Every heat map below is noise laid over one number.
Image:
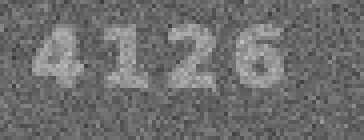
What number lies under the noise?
4126
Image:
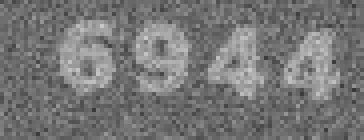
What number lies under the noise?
6944
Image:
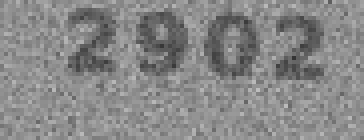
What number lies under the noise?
2902
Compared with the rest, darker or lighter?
darker
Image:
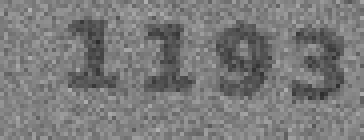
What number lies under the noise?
1193
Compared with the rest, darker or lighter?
darker
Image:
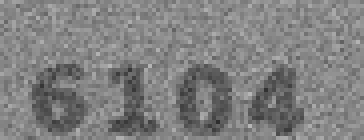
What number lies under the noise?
6104
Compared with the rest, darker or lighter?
darker
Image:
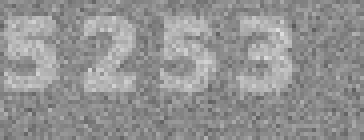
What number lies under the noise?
5253
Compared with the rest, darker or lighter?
lighter
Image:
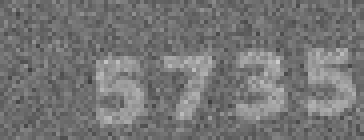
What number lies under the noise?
5735
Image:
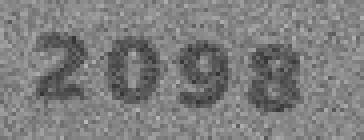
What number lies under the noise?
2098
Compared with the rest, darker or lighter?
darker
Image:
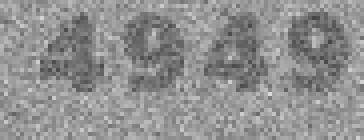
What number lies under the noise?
4949
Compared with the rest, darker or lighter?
darker
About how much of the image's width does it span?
nearly all
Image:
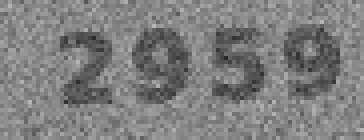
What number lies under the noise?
2959
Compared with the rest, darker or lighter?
darker
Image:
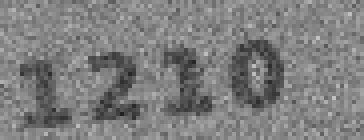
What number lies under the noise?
1210
